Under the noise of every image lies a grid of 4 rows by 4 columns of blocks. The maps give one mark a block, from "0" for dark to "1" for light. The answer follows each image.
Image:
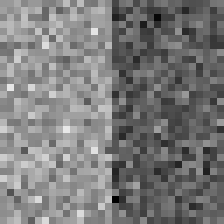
1 1 0 0
1 1 0 0
1 1 0 0
1 1 0 0
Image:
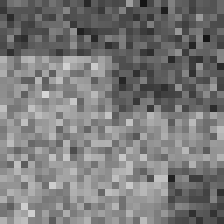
0 0 0 0
1 1 0 0
1 1 1 1
1 1 1 0
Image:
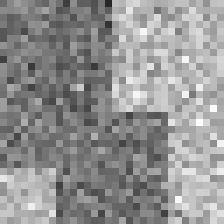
0 0 1 1
0 0 1 1
0 0 0 1
1 0 0 1
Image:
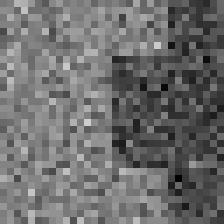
1 1 1 0
1 1 0 0
1 1 0 0
1 1 1 0
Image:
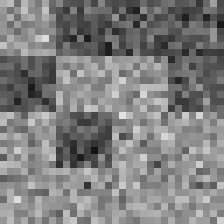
1 0 0 0
0 1 1 0
1 0 1 1
1 1 1 1
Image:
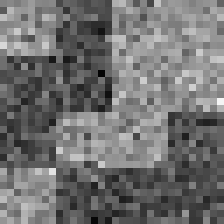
1 0 1 1
0 0 1 1
0 1 1 0
1 0 0 0
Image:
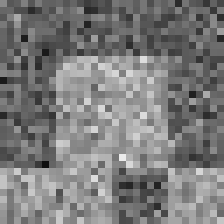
0 0 0 0
0 1 1 0
0 1 1 0
1 1 0 1
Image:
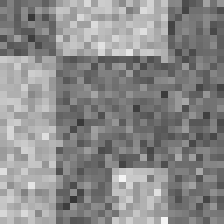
0 1 1 0
1 0 0 0
1 0 0 0
1 0 1 0
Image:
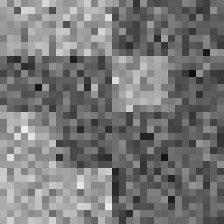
1 1 0 0
0 0 1 0
1 0 0 0
1 1 0 0
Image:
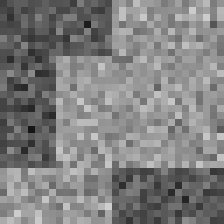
0 0 1 1
0 1 1 1
0 1 1 1
1 1 0 0
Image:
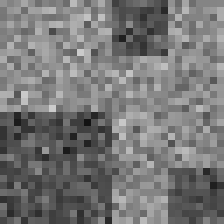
1 1 0 1
1 1 1 1
0 0 1 1
0 0 1 0
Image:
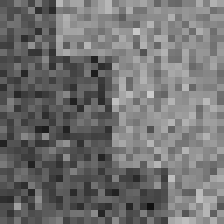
0 1 1 1
0 0 1 1
0 0 1 1
0 0 0 1
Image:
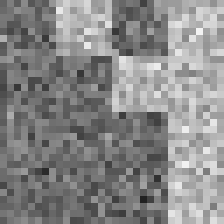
0 1 0 1
0 0 1 1
0 0 0 1
0 0 0 1
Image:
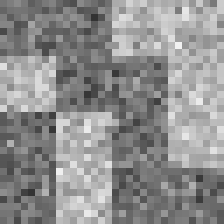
0 0 1 1
1 0 0 1
0 1 0 1
0 1 0 0
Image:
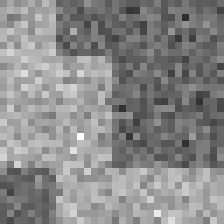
1 0 0 0
1 1 0 0
1 1 0 0
0 1 1 1
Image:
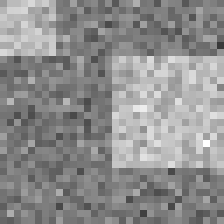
1 0 0 0
0 0 1 1
0 0 1 1
0 0 0 0
